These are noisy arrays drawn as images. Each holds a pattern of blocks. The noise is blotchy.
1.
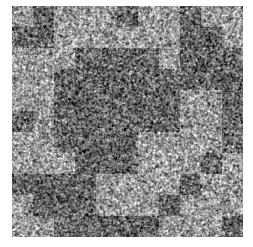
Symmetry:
mirrored about the diagonal from the top left
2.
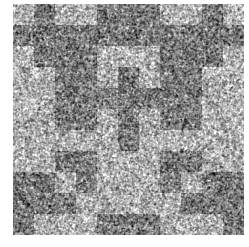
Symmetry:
left and right mirror each other
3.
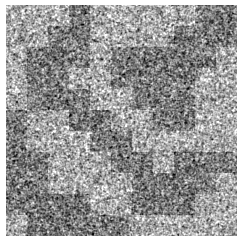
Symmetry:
mirrored about the diagonal from the bottom left
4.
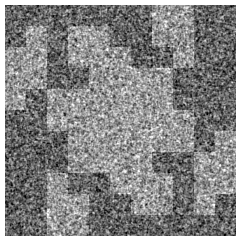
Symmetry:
the same after a half turn
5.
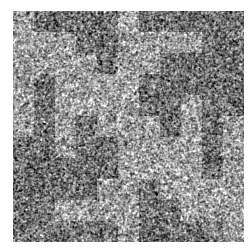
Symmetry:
the same after a half turn
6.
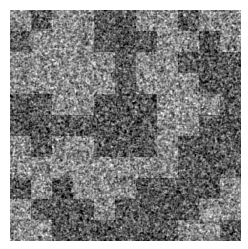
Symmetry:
mirrored about the diagonal from the top left
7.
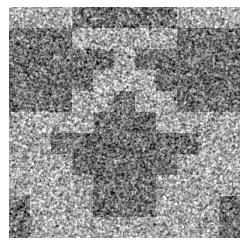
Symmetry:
left and right mirror each other
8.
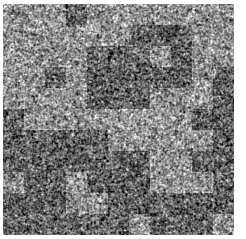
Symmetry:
no symmetry
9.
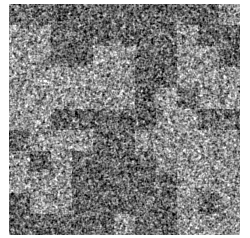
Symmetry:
no symmetry
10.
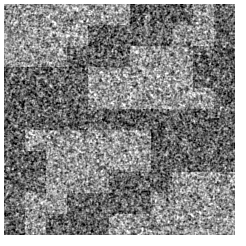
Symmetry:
the same after a half turn
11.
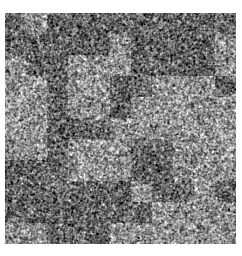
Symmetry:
no symmetry
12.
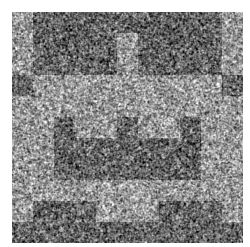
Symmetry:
left and right mirror each other
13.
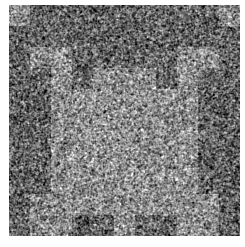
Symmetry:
left and right mirror each other
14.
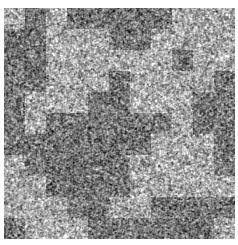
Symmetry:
mirrored about the diagonal from the bottom left
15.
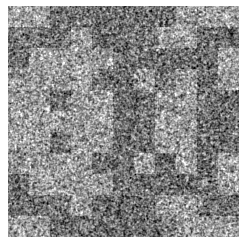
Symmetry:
top and bottom mirror each other
